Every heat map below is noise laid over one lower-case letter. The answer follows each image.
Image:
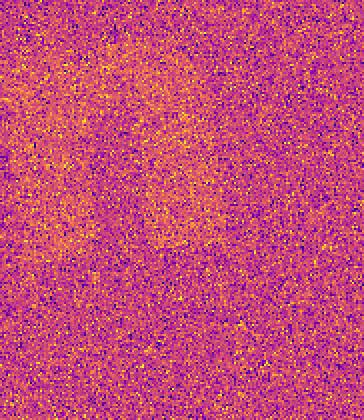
n
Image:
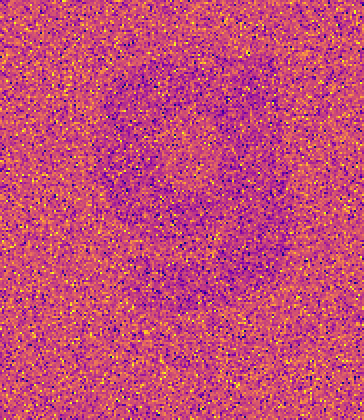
g
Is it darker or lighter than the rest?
darker
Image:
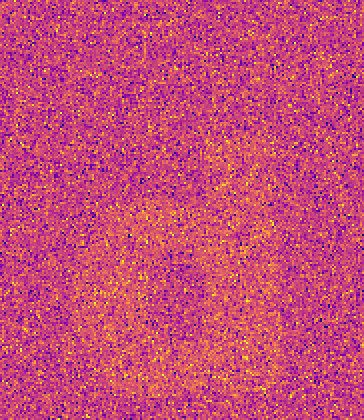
d
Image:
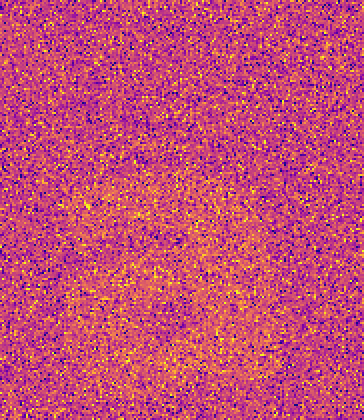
a
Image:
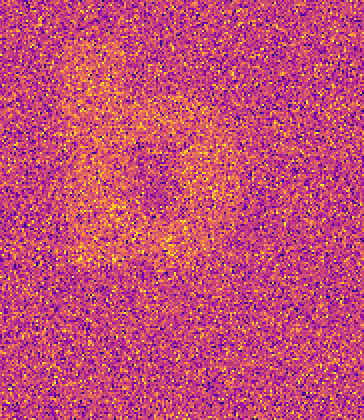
b
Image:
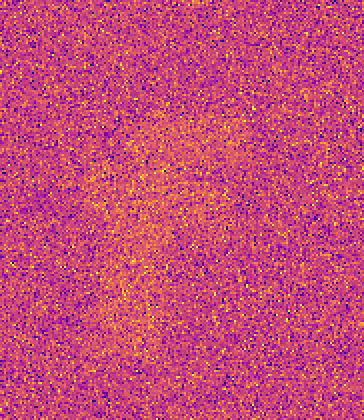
f
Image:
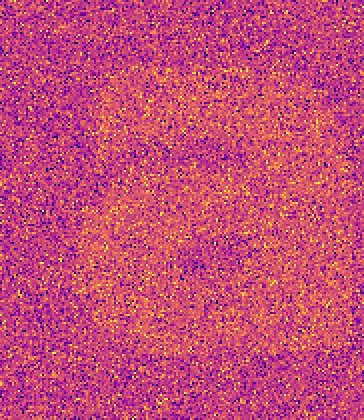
a
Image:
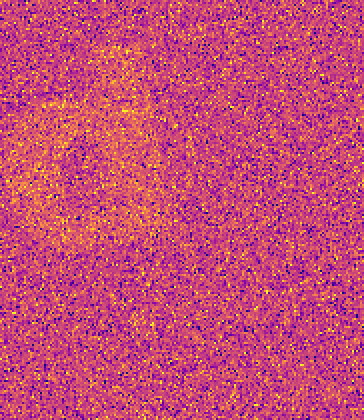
d
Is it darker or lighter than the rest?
lighter
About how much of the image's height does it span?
half
